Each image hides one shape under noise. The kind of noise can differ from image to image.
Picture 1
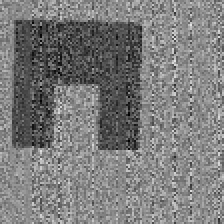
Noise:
columns of uneven size
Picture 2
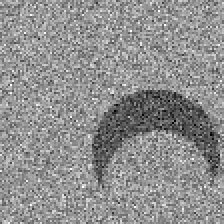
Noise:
independent entries
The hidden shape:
crescent
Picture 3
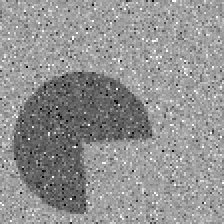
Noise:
heavy tails
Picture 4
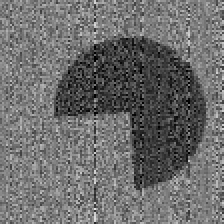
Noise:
columns of uneven size
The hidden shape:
disc with a wedge cut out
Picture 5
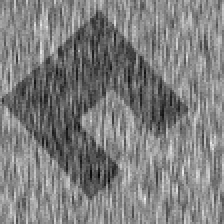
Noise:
streaked along the columns
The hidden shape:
square with a notch
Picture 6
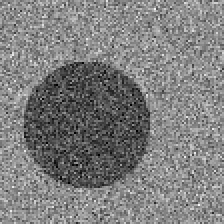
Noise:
independent entries
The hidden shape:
disc
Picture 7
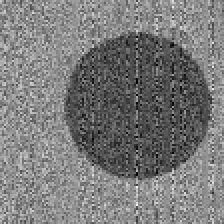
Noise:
columns of uneven size
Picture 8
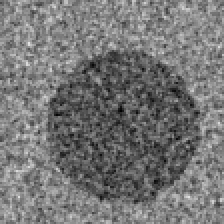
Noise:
blotchy
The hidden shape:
disc
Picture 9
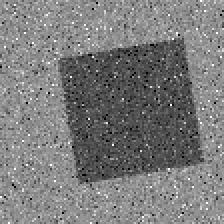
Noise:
heavy tails
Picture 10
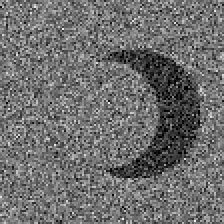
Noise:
independent entries
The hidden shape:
crescent
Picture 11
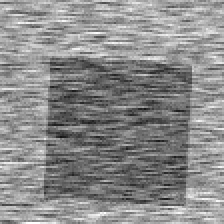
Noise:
streaked along the rows
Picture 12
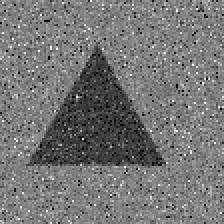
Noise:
heavy tails
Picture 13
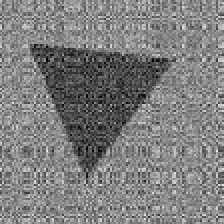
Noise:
low rank plus noise
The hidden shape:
triangle
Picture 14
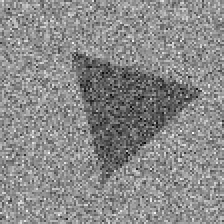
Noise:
independent entries
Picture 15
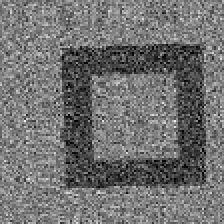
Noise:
low rank plus noise
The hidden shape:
square frame
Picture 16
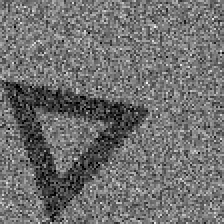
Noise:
independent entries
